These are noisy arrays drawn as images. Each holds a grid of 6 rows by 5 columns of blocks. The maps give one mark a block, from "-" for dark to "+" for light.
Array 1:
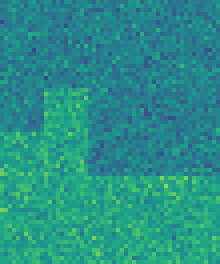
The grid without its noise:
-----
-----
-+---
++---
+++++
+++++
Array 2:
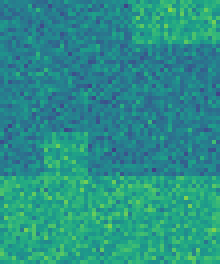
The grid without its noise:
---++
-----
-----
-+---
+++++
+++++
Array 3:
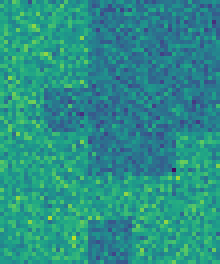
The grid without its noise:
++---
++---
+----
++--+
+++++
++-++
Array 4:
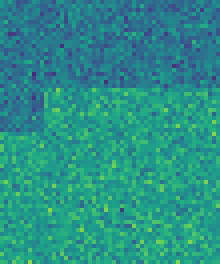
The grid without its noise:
-----
-----
-++++
+++++
+++++
+++++
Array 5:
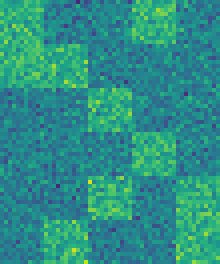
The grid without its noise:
+--+-
++---
--+--
---+-
--+-+
-+--+
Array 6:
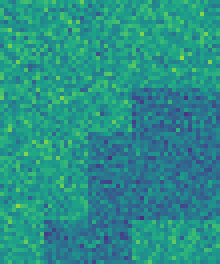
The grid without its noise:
+++++
+++++
+++--
++---
++---
+--++
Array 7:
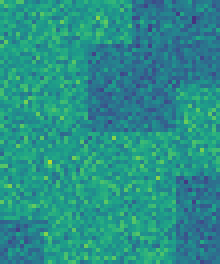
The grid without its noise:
+++--
++---
++--+
+++++
++++-
-+++-
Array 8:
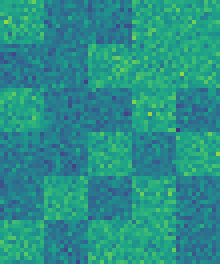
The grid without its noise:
+--++
--+++
+--+-
--+-+
-+-+-
+-++-
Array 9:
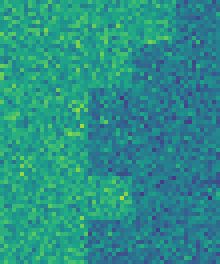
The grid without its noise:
++++-
+++--
++---
++---
+++--
++---
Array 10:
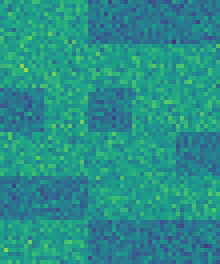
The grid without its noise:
++---
+++++
-+-++
++++-
--+++
++---
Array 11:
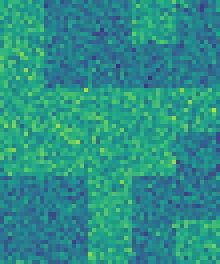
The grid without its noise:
+--+-
+----
+++++
++++-
--+--
--+-+
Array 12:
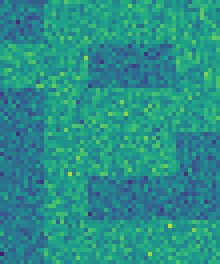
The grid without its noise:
-++++
++--+
-++++
-+++-
-+---
-++++
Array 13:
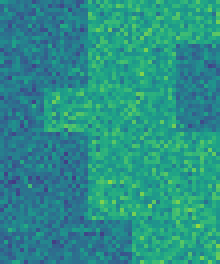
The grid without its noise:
--+++
--++-
-+++-
--+++
--+++
---++
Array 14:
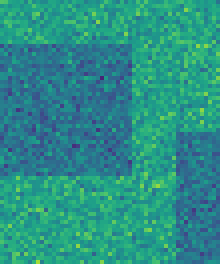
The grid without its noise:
+++++
---++
---++
---+-
++++-
++++-
